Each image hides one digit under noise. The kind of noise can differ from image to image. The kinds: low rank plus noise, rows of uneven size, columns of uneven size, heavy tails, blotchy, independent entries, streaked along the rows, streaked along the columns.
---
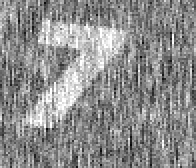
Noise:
streaked along the columns
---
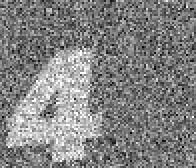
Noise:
low rank plus noise
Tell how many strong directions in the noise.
three or four
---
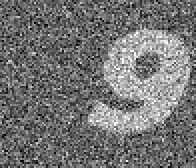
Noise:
independent entries
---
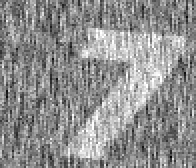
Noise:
streaked along the columns
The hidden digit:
7
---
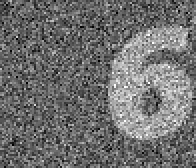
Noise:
independent entries
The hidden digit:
6
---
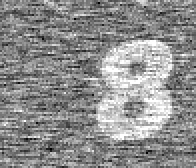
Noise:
streaked along the rows
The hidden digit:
8
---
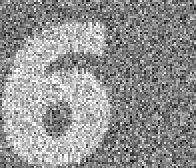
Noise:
low rank plus noise
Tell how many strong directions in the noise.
two
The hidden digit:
6
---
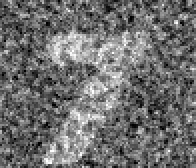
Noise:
blotchy
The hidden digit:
7
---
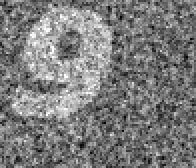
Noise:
blotchy
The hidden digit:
9
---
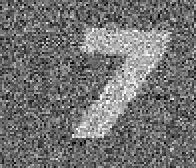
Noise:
low rank plus noise
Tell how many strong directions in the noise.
two
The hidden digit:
7
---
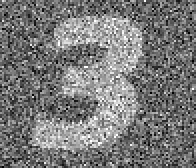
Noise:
independent entries
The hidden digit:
3
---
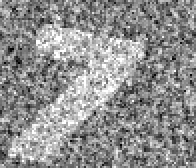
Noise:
blotchy
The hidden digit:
7
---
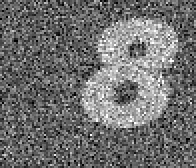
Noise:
independent entries
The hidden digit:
8
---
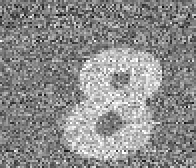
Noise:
rows of uneven size
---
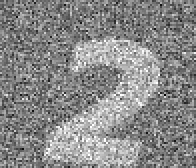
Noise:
low rank plus noise
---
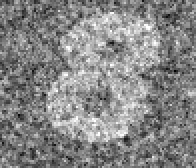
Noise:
blotchy
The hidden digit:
8
